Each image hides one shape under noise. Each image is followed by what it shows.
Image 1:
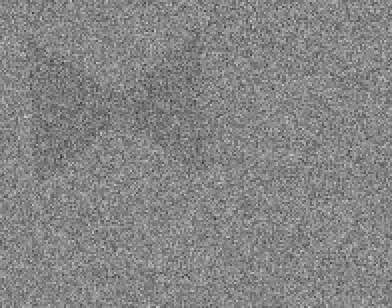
dark bow tie
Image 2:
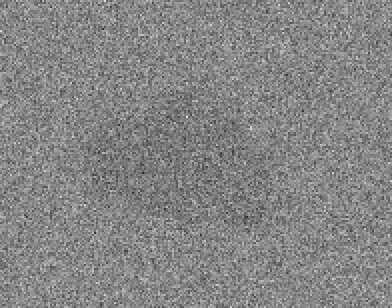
dark cloud
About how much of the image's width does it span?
half
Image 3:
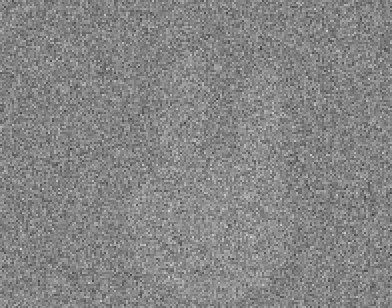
light rabbit's head
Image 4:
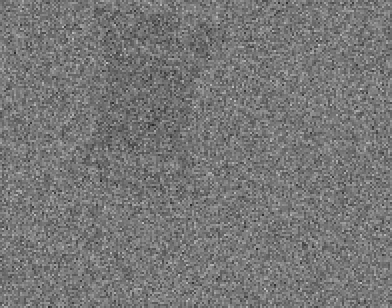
dark chess rook
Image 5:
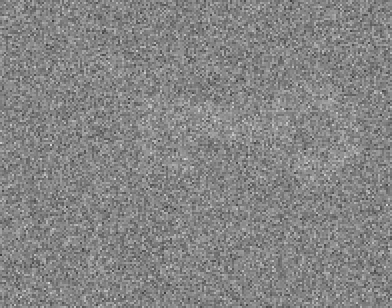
light key
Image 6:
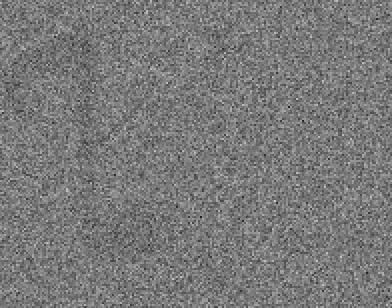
dark musical note
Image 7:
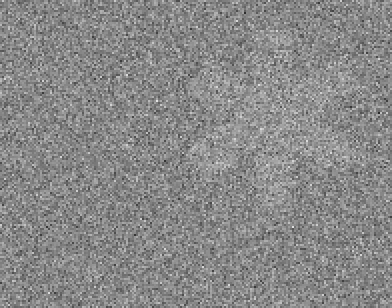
light asterisk
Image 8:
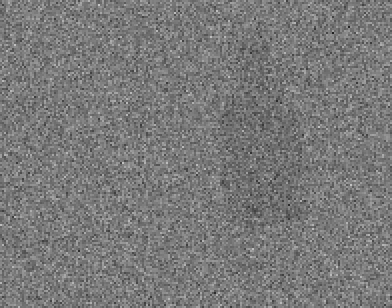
dark bottle
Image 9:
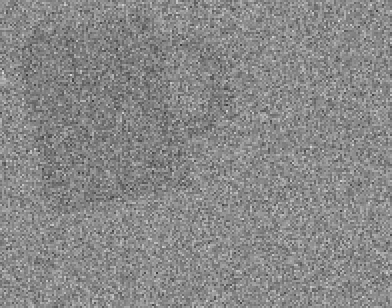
dark cup
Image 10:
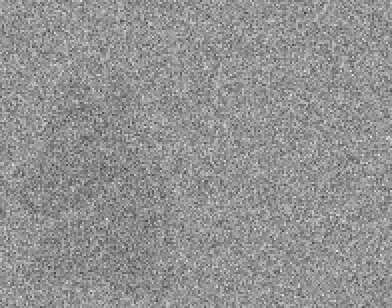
dark chess knight
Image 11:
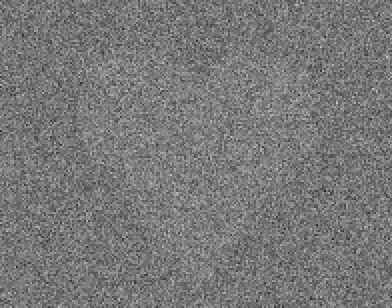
light heart
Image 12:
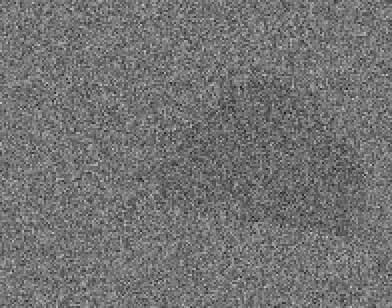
dark cloud
